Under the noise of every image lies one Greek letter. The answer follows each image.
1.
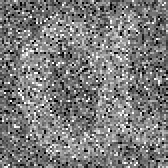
alpha
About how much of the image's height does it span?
nearly all
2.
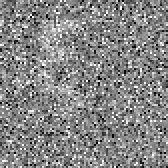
xi
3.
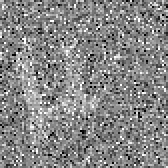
mu
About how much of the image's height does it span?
two thirds
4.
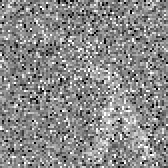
lambda
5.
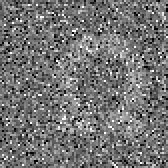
omega
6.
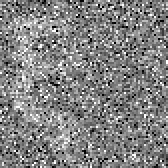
xi
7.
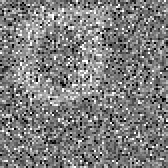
sigma
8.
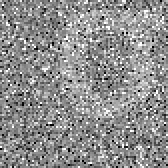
sigma
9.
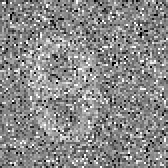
theta
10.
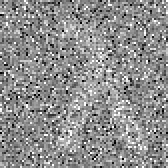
lambda
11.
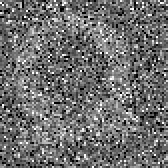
omega
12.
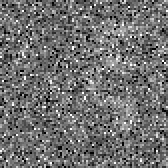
xi
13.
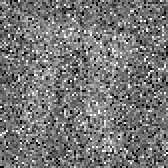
pi
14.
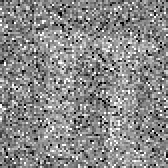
pi
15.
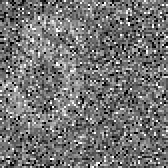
delta
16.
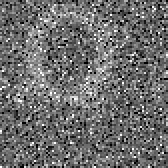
omega
